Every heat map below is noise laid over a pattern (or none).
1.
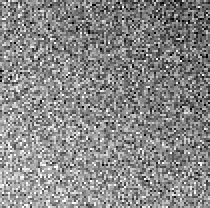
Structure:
a smooth slope
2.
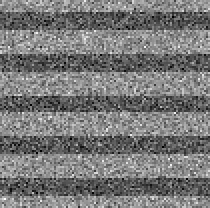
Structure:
horizontal stripes
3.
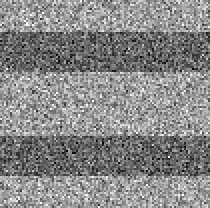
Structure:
horizontal stripes
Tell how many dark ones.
2
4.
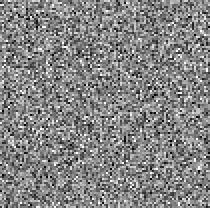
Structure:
only noise
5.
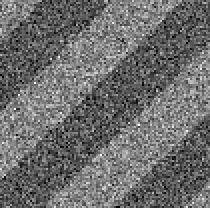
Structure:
diagonal stripes
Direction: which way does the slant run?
bottom left to top right
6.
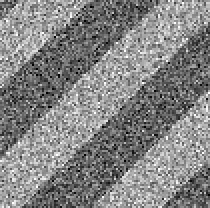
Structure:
diagonal stripes
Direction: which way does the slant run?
bottom left to top right
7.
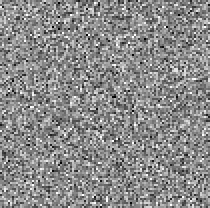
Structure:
only noise
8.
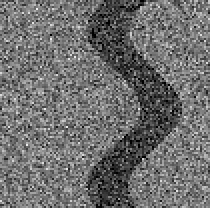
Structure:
a wavy band
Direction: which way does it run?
top to bottom
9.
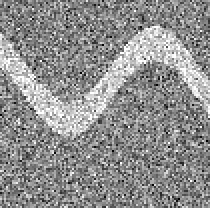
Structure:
a wavy band
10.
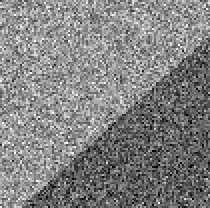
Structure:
a sharp edge
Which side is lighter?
top left
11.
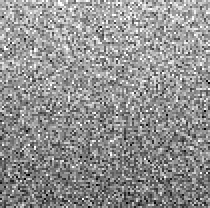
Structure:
a smooth slope
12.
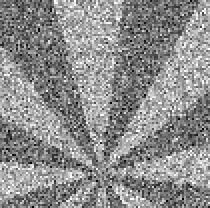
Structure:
spokes from one point
